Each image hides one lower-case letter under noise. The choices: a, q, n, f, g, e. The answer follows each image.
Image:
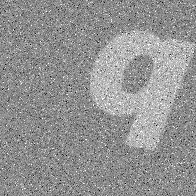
light q
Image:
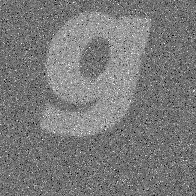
light g
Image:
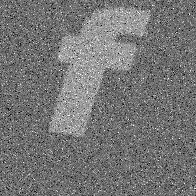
light f
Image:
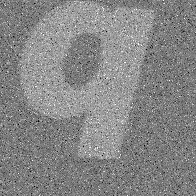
light q
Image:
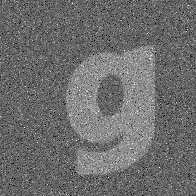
light g
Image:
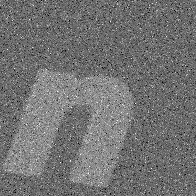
light n
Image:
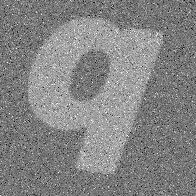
light q
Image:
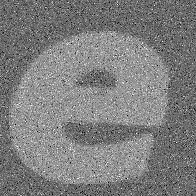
light e
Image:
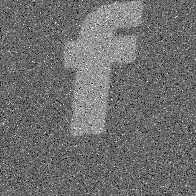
light f
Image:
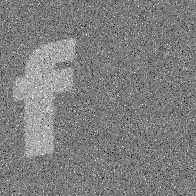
light f
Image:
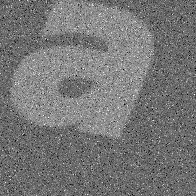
light a
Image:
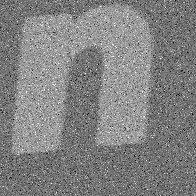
light n
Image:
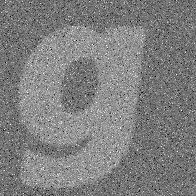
light g
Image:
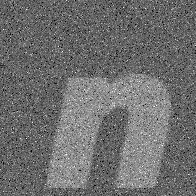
light n
